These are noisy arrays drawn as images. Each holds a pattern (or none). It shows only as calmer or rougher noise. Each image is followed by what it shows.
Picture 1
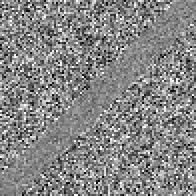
a diagonal band
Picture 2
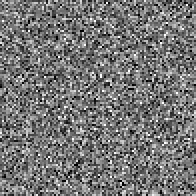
only noise
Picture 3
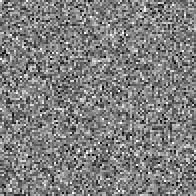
only noise
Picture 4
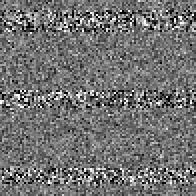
bands of rows
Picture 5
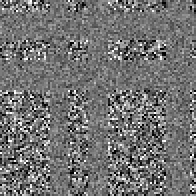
bands of rows crossing bands of columns
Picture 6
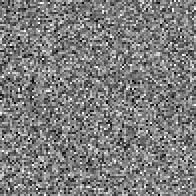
only noise
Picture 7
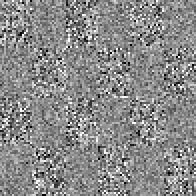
a checkerboard
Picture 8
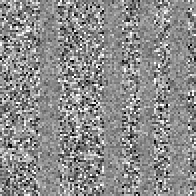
bands of columns
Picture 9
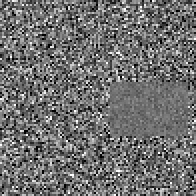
one block
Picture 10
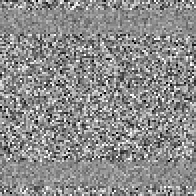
bands of rows
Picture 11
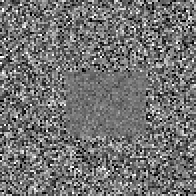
one block
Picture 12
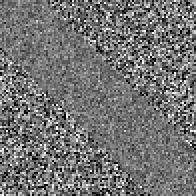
a diagonal band
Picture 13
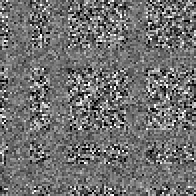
bands of rows crossing bands of columns
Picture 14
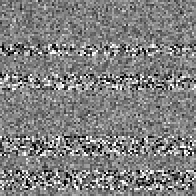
bands of rows
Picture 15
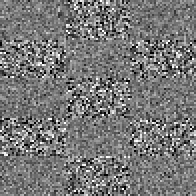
a checkerboard
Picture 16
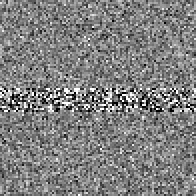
one band of rows
